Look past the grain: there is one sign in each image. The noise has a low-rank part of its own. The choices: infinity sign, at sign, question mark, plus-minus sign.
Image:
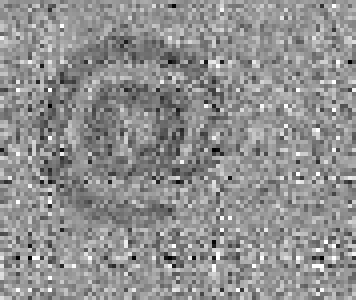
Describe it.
dark at sign
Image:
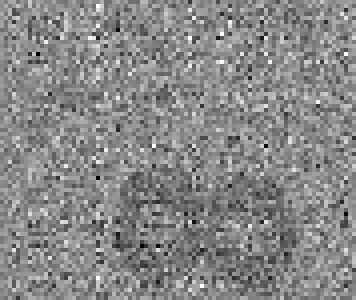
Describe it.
dark infinity sign
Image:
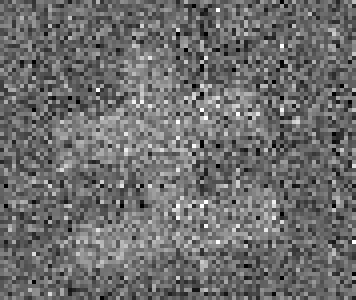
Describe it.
light plus-minus sign
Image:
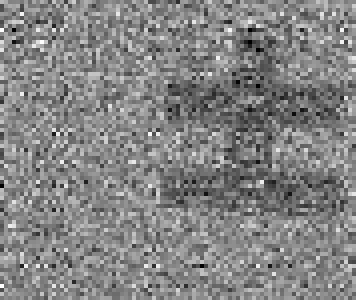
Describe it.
dark plus-minus sign
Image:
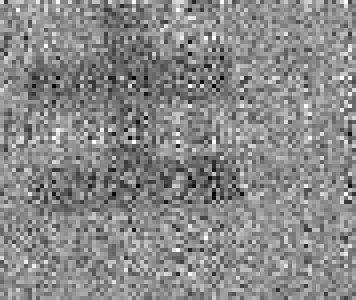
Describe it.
dark plus-minus sign
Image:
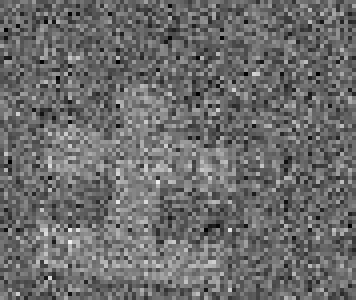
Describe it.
light plus-minus sign
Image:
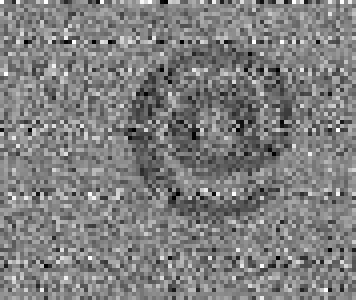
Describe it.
dark at sign
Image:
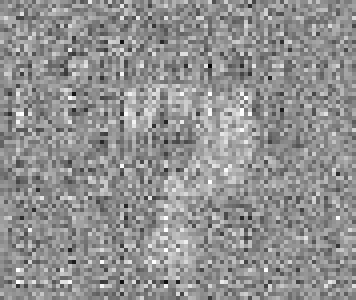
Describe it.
light question mark
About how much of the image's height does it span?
two thirds
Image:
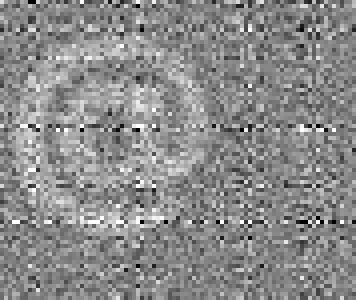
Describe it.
light at sign
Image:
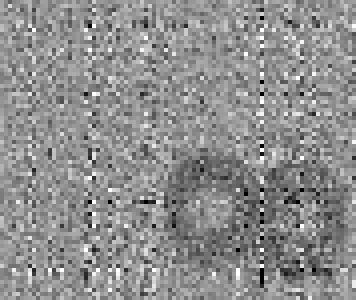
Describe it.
dark infinity sign
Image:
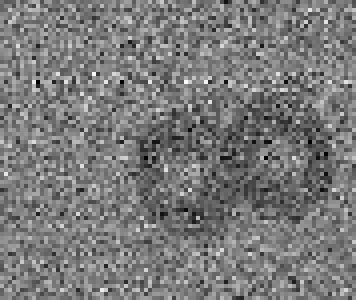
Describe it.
dark infinity sign
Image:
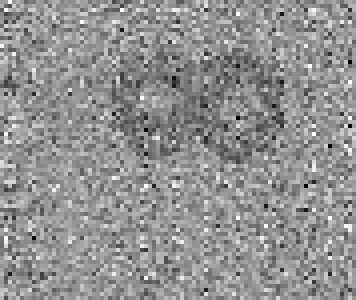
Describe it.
dark infinity sign
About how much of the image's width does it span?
half
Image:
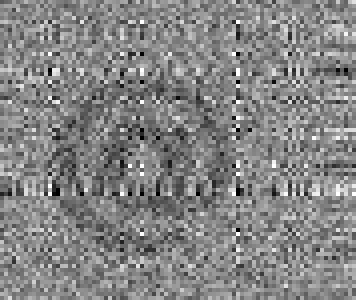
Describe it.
dark at sign
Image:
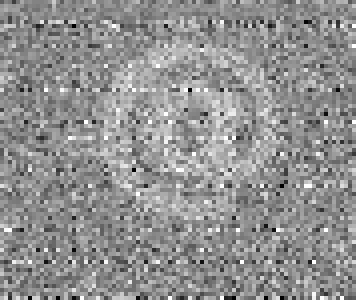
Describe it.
light at sign
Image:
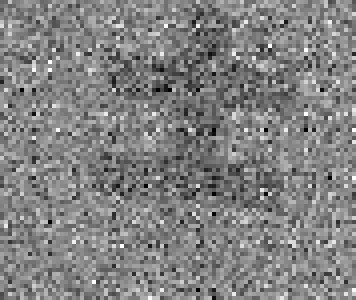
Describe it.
dark plus-minus sign
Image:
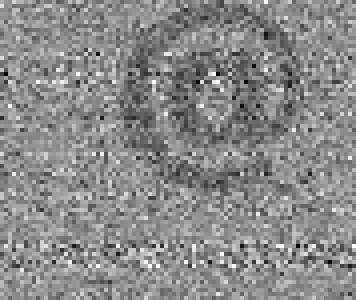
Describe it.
dark at sign
